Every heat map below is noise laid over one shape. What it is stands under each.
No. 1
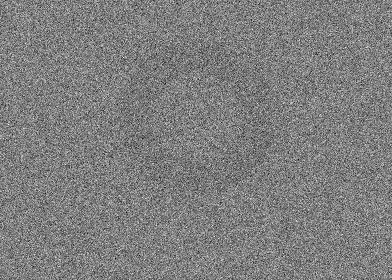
ring
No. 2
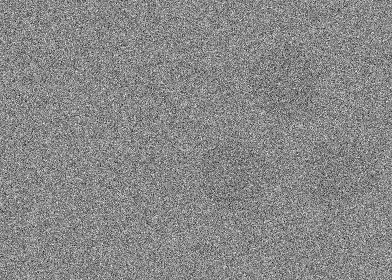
three dots
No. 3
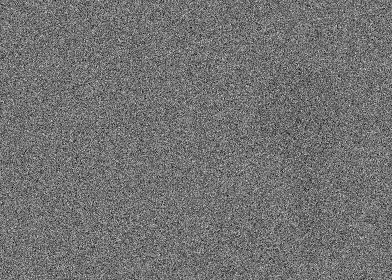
lollipop
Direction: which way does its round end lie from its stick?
up
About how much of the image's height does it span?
two thirds
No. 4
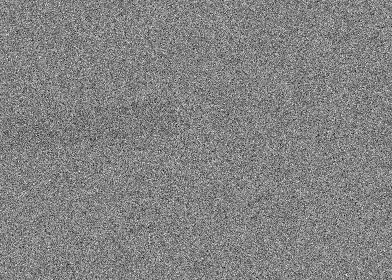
bar
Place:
middle left
